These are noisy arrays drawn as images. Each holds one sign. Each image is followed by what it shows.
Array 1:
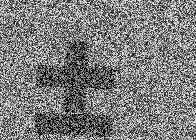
dark plus-minus sign
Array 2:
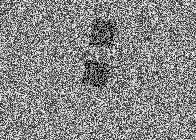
dark colon
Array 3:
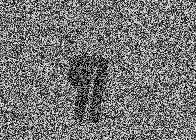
dark pilcrow
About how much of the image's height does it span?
half
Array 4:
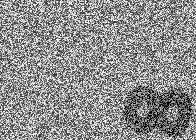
dark infinity sign, bottom right
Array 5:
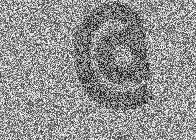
dark at sign
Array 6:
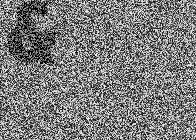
dark ampersand, top left
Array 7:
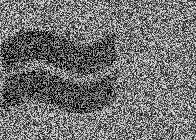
dark approximately sign
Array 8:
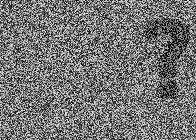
dark question mark
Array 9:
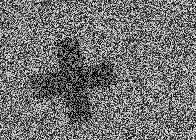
dark plus sign
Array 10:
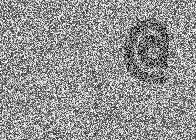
dark at sign
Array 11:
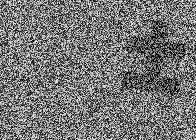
dark plus-minus sign
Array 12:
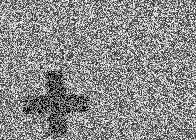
dark plus sign
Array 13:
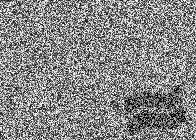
dark approximately sign, bottom right
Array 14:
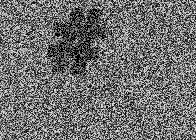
dark hash sign
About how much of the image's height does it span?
half
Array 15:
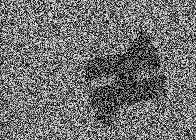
dark not-equal sign
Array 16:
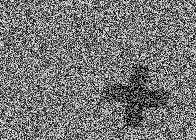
dark plus sign
